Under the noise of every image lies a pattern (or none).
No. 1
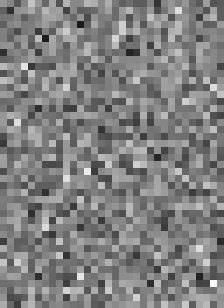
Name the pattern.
only noise
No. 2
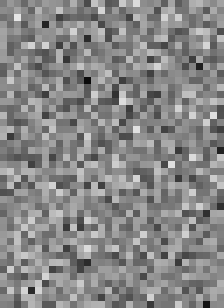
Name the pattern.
only noise
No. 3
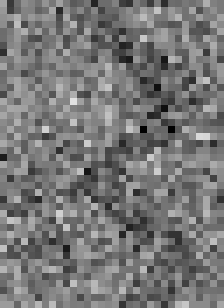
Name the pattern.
a wavy band
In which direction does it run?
top to bottom
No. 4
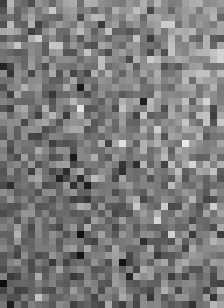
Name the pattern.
a smooth slope
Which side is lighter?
top right
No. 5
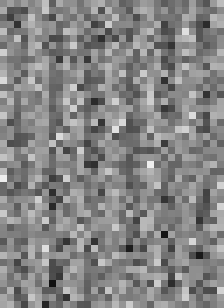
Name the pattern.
vertical stripes
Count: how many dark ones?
6
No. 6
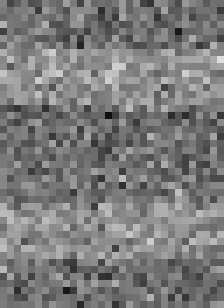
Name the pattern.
horizontal stripes
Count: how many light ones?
2
